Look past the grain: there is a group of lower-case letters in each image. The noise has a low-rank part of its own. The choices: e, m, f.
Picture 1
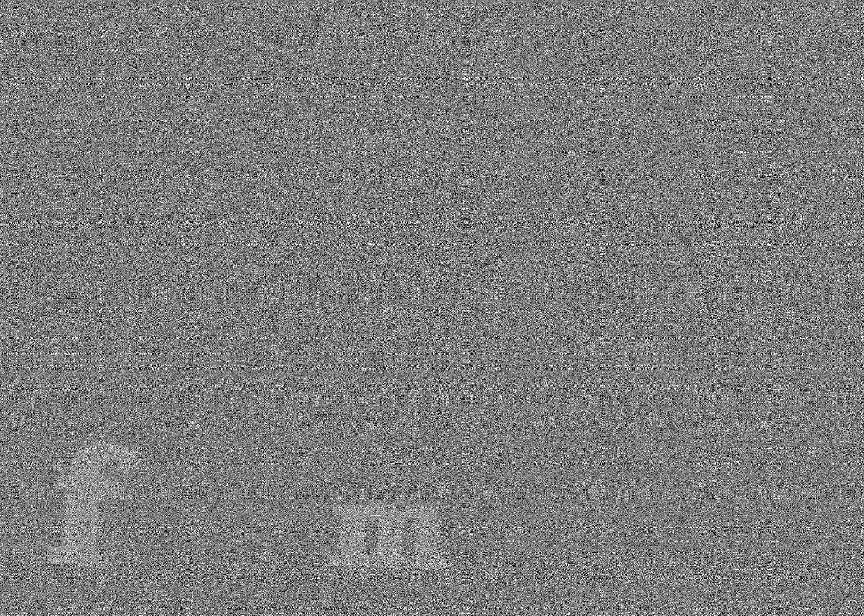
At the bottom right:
nothing
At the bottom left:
f
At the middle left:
nothing
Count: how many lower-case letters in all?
2
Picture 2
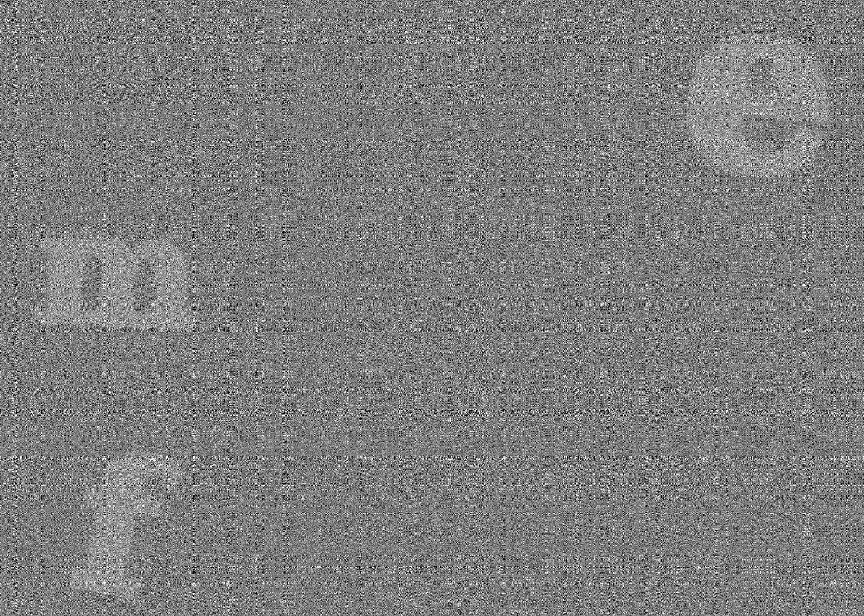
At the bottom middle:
nothing
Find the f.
bottom left
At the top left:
nothing
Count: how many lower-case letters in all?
3
